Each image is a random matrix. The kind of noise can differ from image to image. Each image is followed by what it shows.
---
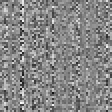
columns of uneven size
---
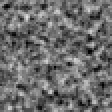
blotchy
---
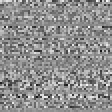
rows of uneven size
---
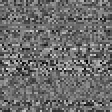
rows of uneven size
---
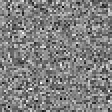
low rank plus noise
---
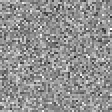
independent entries
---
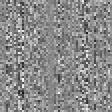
columns of uneven size
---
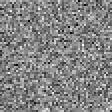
independent entries
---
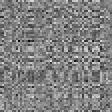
low rank plus noise
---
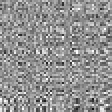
low rank plus noise
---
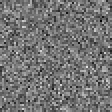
independent entries
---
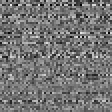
rows of uneven size
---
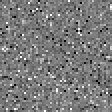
heavy tails
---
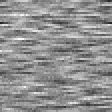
streaked along the rows
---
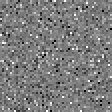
heavy tails
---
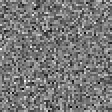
independent entries
